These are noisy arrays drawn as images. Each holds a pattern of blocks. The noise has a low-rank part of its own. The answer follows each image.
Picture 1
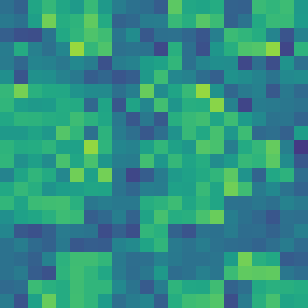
top and bottom mirror each other
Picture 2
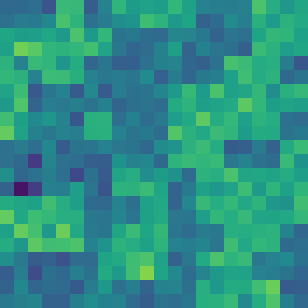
no symmetry
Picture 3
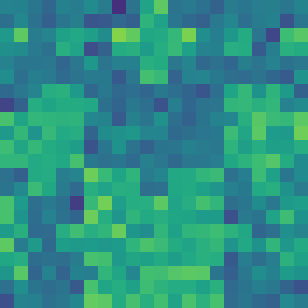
left and right mirror each other
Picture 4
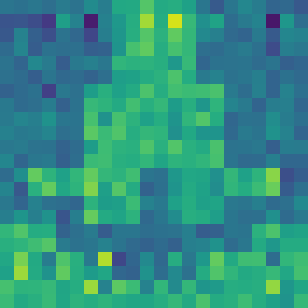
left and right mirror each other
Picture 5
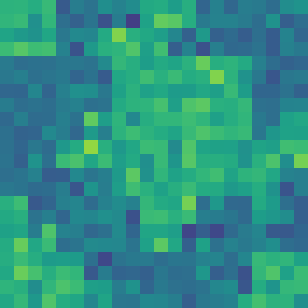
mirrored about the diagonal from the bottom left
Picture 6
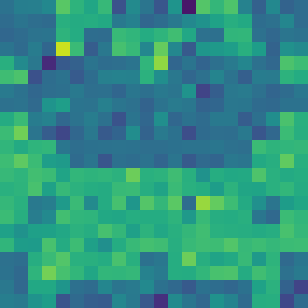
left and right mirror each other
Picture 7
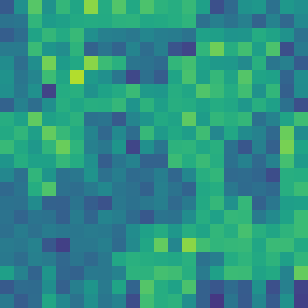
mirrored about the diagonal from the bottom left
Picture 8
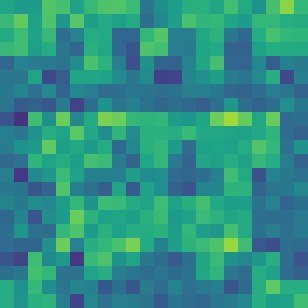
left and right mirror each other
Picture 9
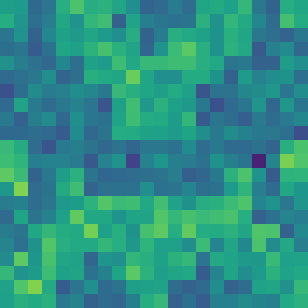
left and right mirror each other
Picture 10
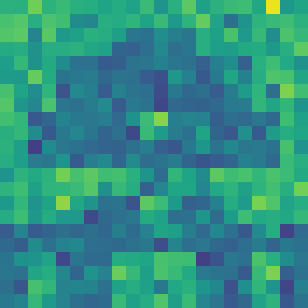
left and right mirror each other
